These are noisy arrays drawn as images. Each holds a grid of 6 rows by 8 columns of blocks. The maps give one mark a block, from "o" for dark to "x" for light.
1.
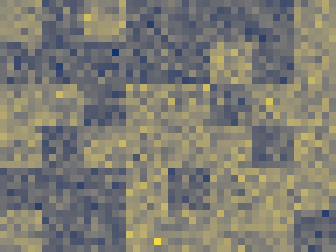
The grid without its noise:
x o x o o o o x
o o o o o x o x
x x o x x o x x
x o x x x x o x
o o o x o x x x
x o o x x x x o
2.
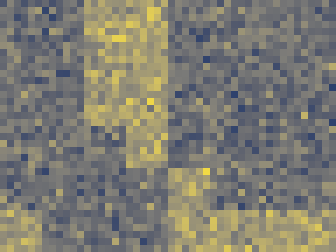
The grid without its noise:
o o x x o o o o
o o x x o o o o
o o x x o o o o
o o o x o o o o
o o o o x o o o
x o o o x x x x
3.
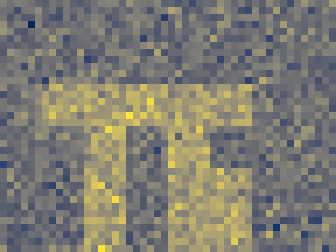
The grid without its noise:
o o o o o o o o
o o o o o o o o
o x x x x x o o
o o x o x o o o
o o x o x x o o
o o x o x x o o
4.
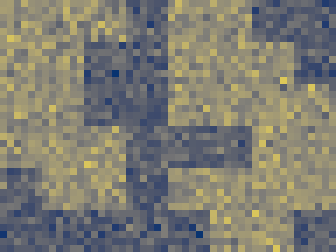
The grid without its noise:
x x x o x x o o
x x o o x x x o
x x o o x x x x
x x x o o o x x
o x x o x x x x
o o o o o x x o
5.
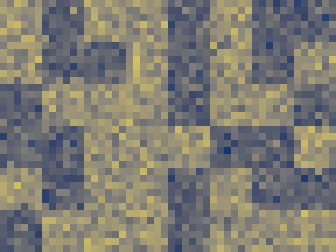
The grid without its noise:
x o x x o x o o
x o o x o x o x
o x x x o x x o
o o x x x o o x
x o x x o x o o
o x x x o x x x
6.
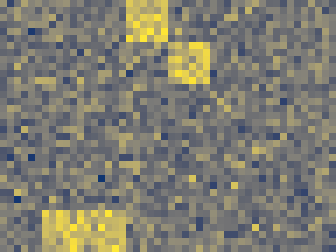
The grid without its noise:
o o o x o o o o
o o o o x o o o
o o o o o o o o
o o o o o o o o
o o o o o o o o
o x x o o o o o
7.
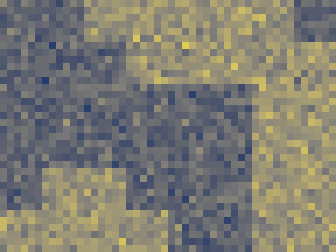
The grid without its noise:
o o x x x x x o
o o o x x x x x
o o o o o o x x
o o o o o o x x
o x x o o o x x
x x x x o o x x
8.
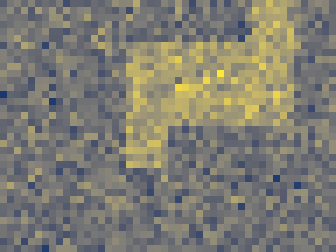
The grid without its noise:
o o o o o o x o
o o o x x x x o
o o o x x x x o
o o o x o o o o
o o o o o o o o
o o o o o o o o
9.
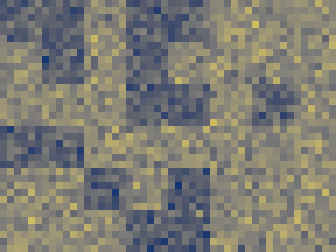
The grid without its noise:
o o x o o x x x
x o x o x x x x
x x x o o x o x
o o x x x x x x
x x o x o x x x
x x x o o x x x
